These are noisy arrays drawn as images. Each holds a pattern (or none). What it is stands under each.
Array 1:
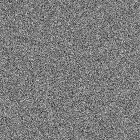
only noise
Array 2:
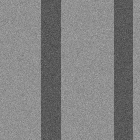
bands of columns
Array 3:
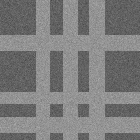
bands of rows crossing bands of columns
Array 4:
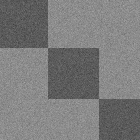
blocks along the diagonal
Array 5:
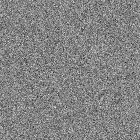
only noise
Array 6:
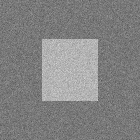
one block
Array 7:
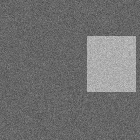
one block
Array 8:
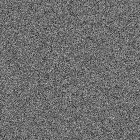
only noise
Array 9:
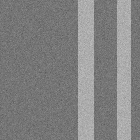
bands of columns
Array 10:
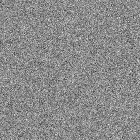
only noise
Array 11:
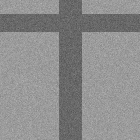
bands of rows crossing bands of columns
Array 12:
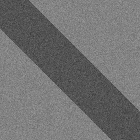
a diagonal band
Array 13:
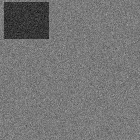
one block
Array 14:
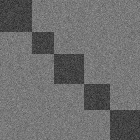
blocks along the diagonal
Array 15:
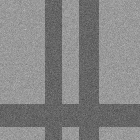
bands of rows crossing bands of columns
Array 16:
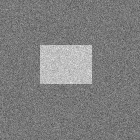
one block
